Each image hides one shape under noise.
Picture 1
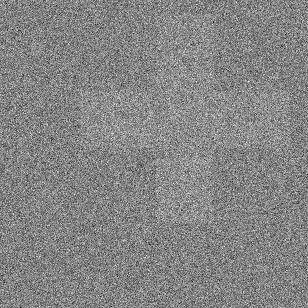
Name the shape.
cross
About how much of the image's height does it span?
two thirds
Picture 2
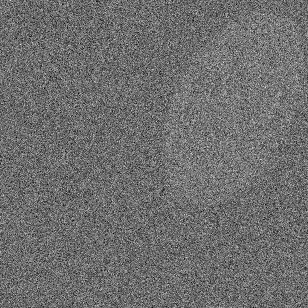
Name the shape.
ellipse
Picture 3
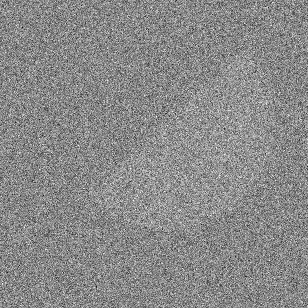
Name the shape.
half disc
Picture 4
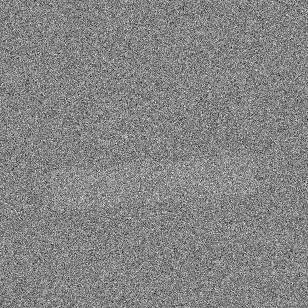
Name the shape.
bar
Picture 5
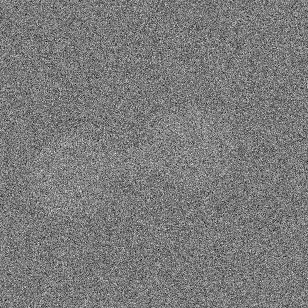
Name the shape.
dumbbell
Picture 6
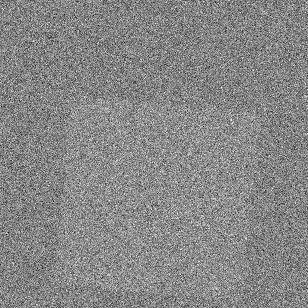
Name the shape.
square
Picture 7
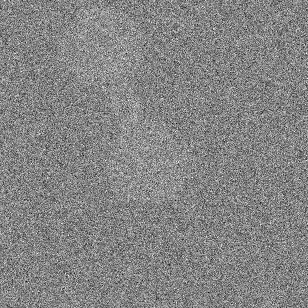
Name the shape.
dumbbell
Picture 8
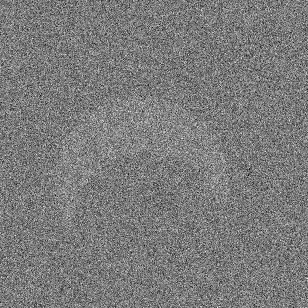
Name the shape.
crescent
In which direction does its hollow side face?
down
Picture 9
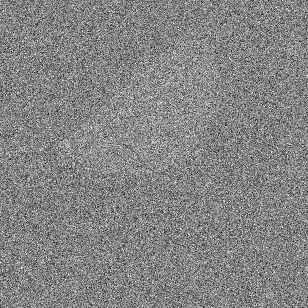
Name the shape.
half disc
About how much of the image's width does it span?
half
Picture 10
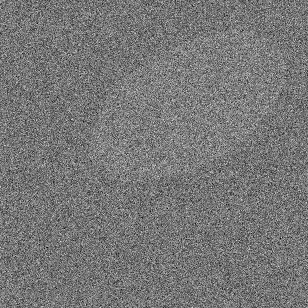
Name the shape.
ellipse
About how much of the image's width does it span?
two thirds
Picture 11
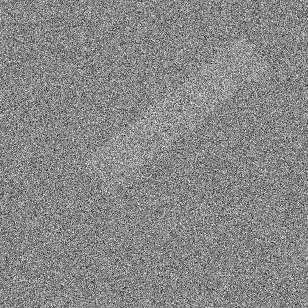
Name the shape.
bar
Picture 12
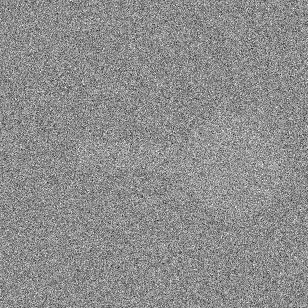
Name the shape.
lollipop
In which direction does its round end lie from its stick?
right
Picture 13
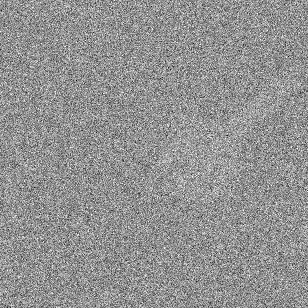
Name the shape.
lollipop
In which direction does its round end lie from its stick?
down and left
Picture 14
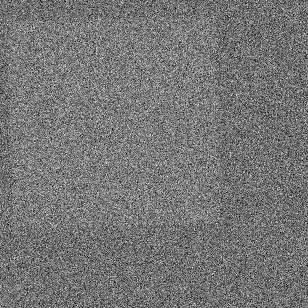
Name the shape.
square
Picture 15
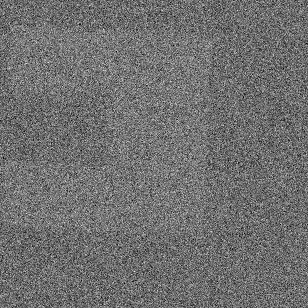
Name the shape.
square with a notch
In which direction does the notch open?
left
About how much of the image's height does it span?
two thirds
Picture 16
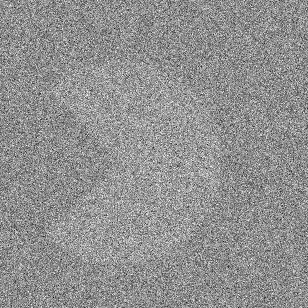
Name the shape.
disc with a wedge cut out
